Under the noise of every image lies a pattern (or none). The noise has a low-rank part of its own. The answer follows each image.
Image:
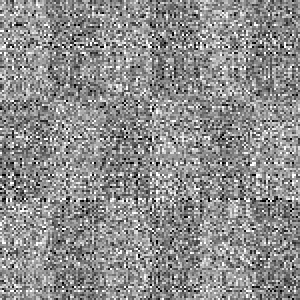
a checkerboard
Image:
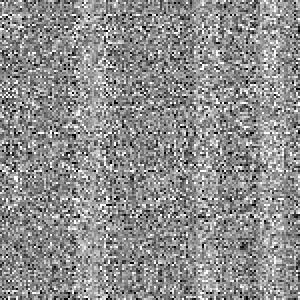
bands of columns
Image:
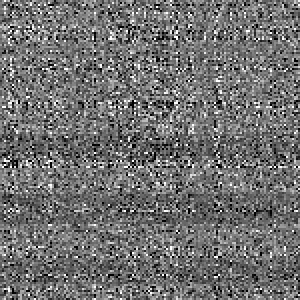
bands of rows
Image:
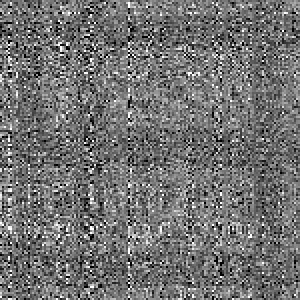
bands of rows crossing bands of columns
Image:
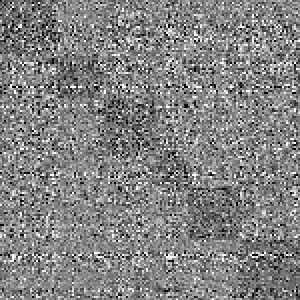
blocks along the diagonal
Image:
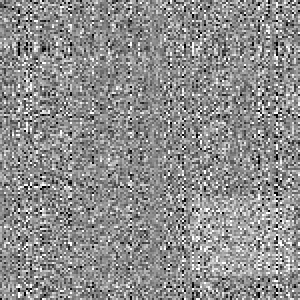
one block
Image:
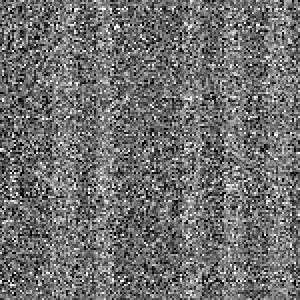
bands of columns
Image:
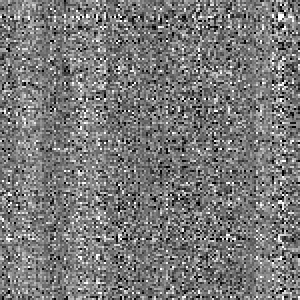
bands of columns
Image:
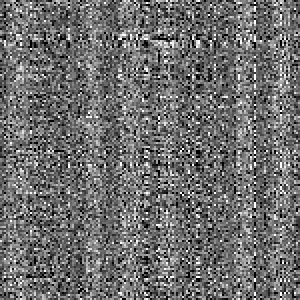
bands of columns
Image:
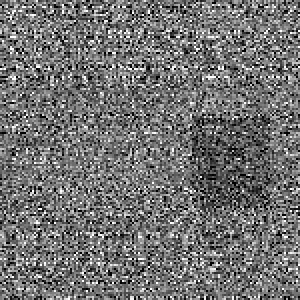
one block
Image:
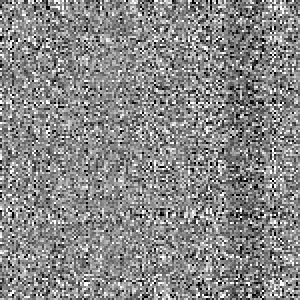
one band of columns
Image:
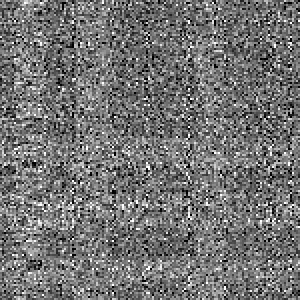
bands of rows crossing bands of columns
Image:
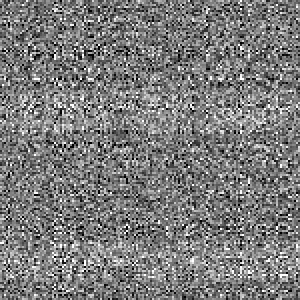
bands of rows
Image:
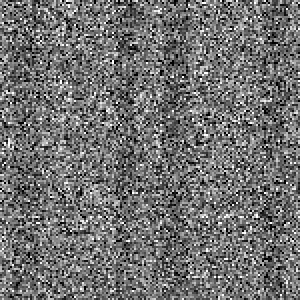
bands of columns
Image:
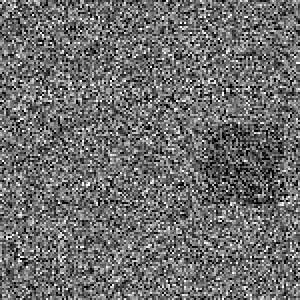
one block
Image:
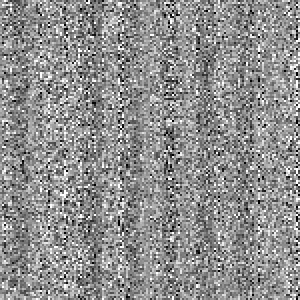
bands of columns
